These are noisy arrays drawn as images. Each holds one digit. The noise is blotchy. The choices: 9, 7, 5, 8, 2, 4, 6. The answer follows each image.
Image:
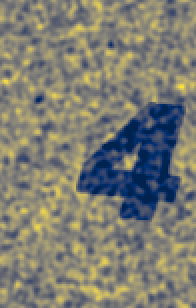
4
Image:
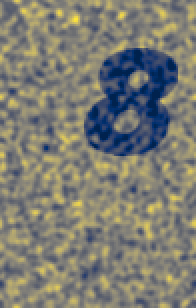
8
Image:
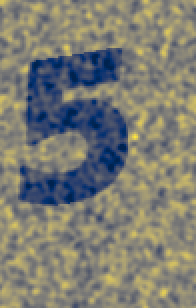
5
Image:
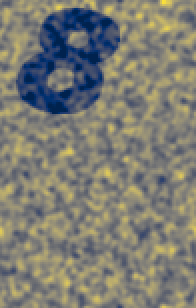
8
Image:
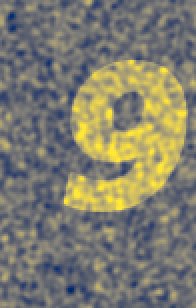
9
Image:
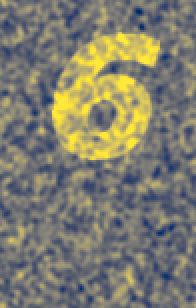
6
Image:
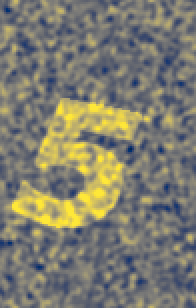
5
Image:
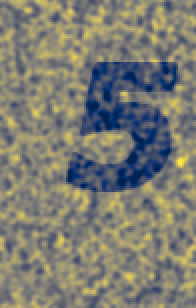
5
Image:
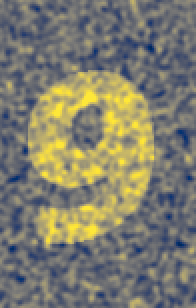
9
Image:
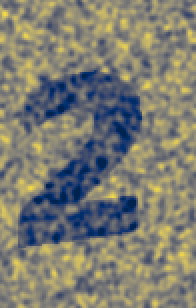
2
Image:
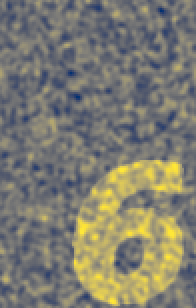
6
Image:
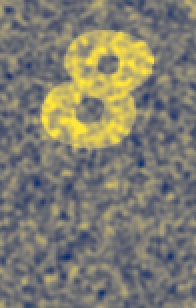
8
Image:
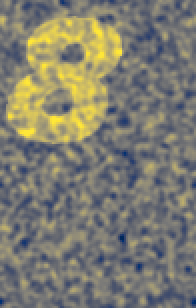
8
